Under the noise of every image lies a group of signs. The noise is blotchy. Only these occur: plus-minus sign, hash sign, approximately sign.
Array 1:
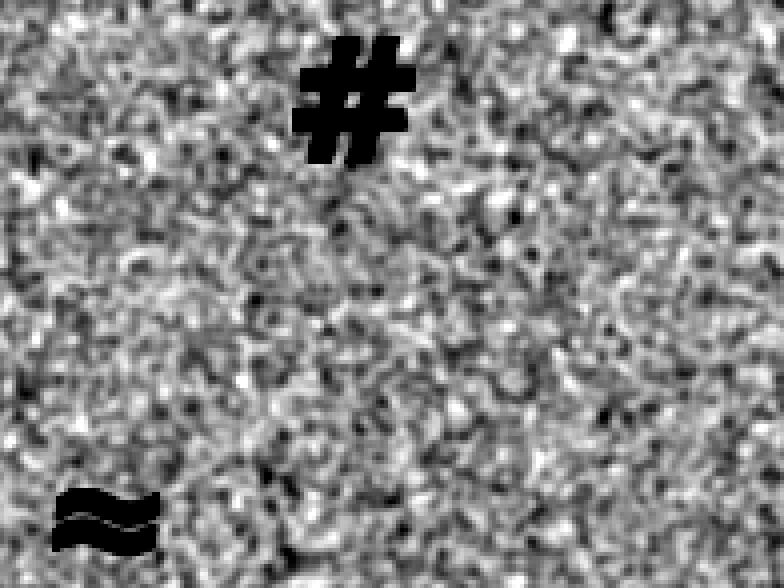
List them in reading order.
top middle: hash sign; bottom left: approximately sign
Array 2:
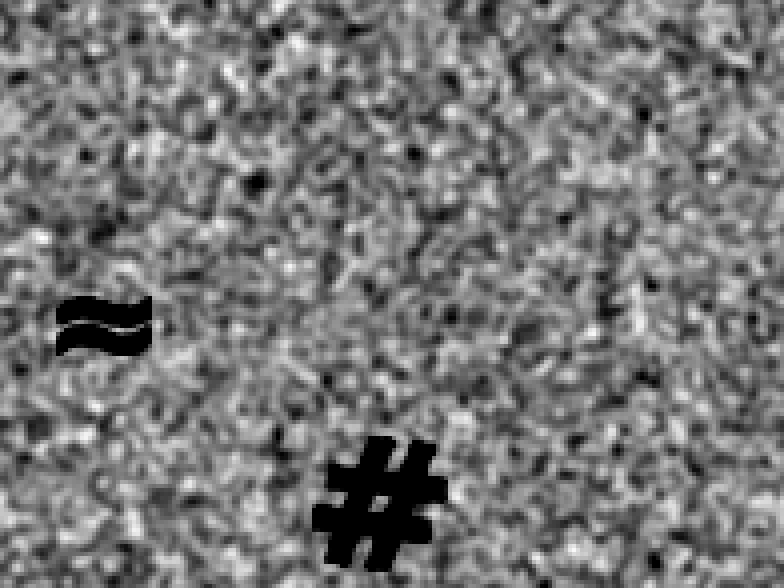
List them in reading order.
middle left: approximately sign; bottom middle: hash sign
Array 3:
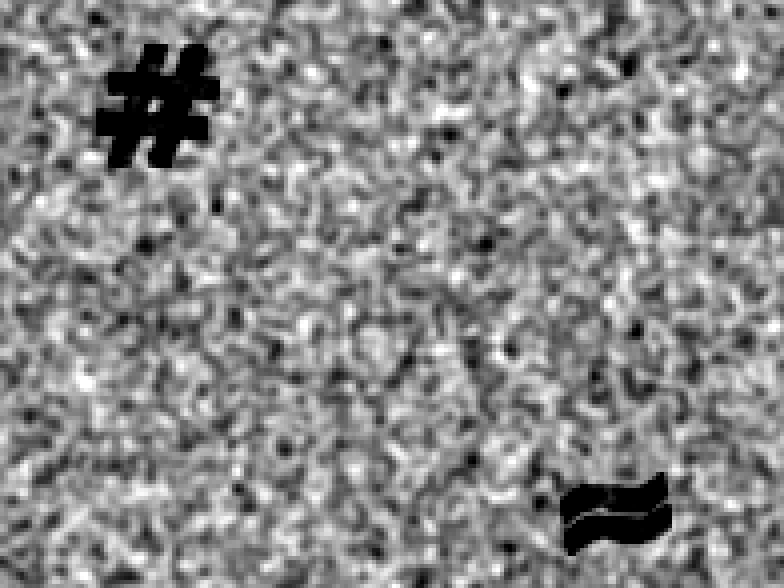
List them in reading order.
top left: hash sign; bottom right: approximately sign
